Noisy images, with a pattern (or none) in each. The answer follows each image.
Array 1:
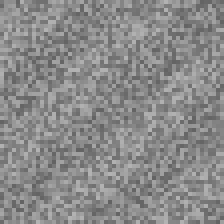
diagonal stripes
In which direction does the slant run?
bottom left to top right
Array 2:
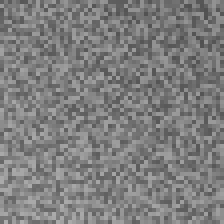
a smooth slope
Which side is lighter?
bottom left
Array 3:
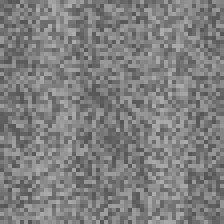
vertical stripes
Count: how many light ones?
2
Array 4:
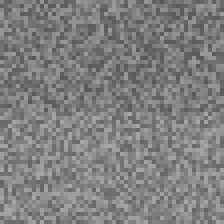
a sharp edge
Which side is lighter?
bottom
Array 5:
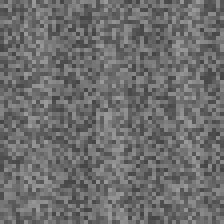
vertical stripes
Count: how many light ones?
3
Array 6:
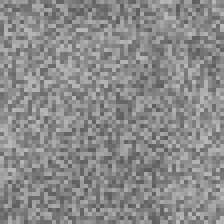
spokes from one point
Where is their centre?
top right
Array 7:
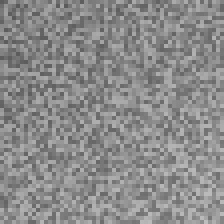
a smooth slope
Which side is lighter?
bottom right
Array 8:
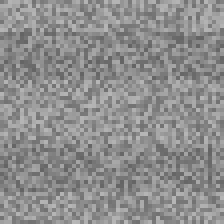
horizontal stripes
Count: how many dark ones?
2
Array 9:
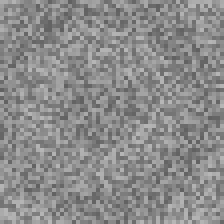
rings round one point
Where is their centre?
centre
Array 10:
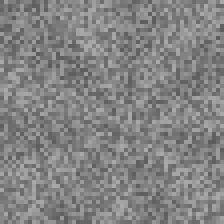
spokes from one point
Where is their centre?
centre
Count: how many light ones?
7
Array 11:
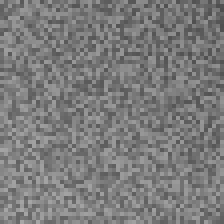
a smooth slope
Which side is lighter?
bottom left
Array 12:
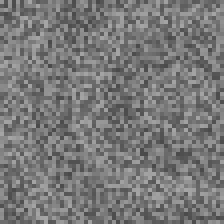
rings round one point
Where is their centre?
middle right
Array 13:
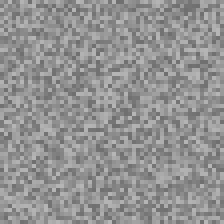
only noise
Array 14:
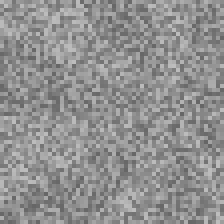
spokes from one point
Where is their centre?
middle right
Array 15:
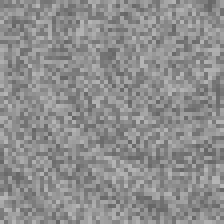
rings round one point
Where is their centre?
top right
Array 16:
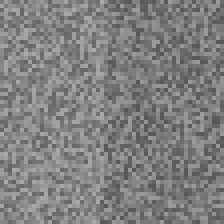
a sharp edge
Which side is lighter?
left
